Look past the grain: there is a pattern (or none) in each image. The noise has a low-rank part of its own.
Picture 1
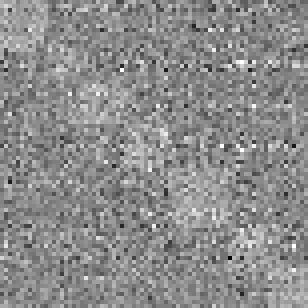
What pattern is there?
blocks along the diagonal
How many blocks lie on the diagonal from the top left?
7
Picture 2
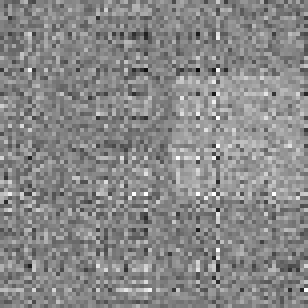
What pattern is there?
one block
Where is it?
middle right
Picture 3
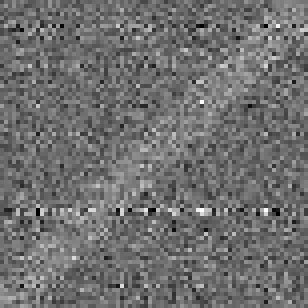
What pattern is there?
a diagonal band
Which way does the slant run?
bottom left to top right
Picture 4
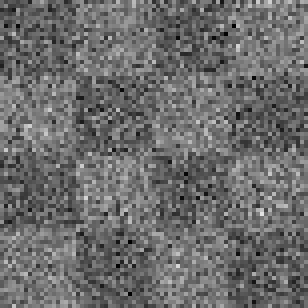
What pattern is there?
a checkerboard
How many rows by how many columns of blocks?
4 by 4
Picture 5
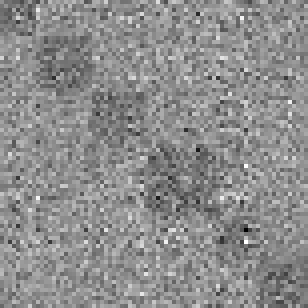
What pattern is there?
blocks along the diagonal
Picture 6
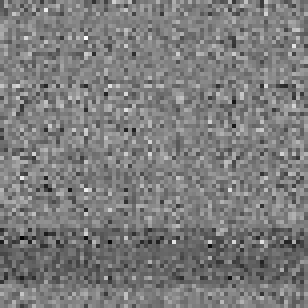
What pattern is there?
one band of rows
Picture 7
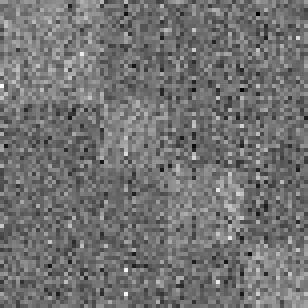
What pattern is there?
blocks along the diagonal
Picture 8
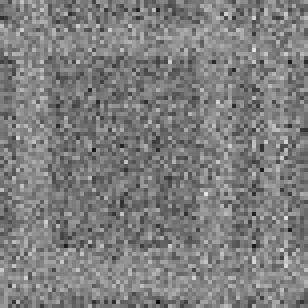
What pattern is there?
bands of rows crossing bands of columns
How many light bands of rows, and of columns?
2 and 3
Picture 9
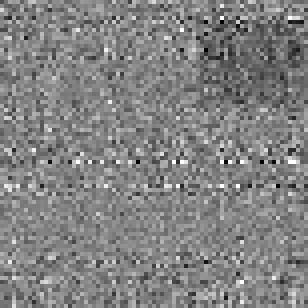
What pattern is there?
one block
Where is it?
top right
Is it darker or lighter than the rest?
darker
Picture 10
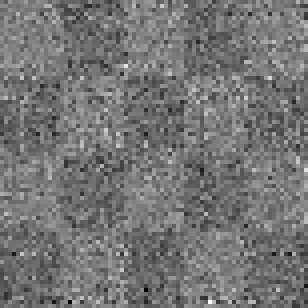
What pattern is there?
a checkerboard
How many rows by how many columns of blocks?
4 by 5
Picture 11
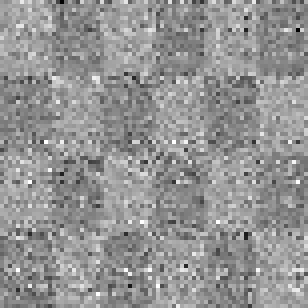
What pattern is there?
a checkerboard
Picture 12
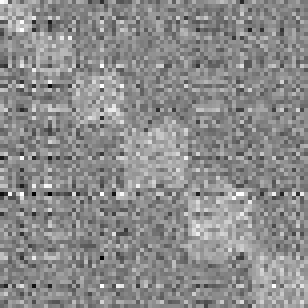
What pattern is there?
blocks along the diagonal
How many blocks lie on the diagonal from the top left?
6
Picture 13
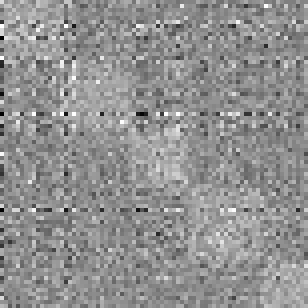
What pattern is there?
blocks along the diagonal
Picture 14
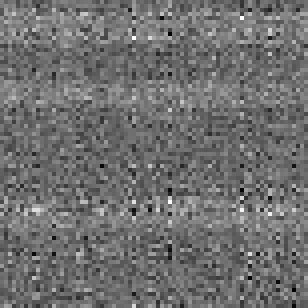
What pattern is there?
bands of rows
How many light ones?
3
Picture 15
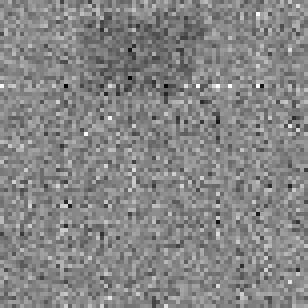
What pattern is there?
one block
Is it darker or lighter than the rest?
darker
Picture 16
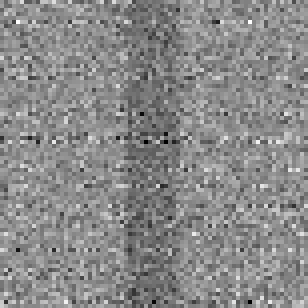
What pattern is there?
one band of columns
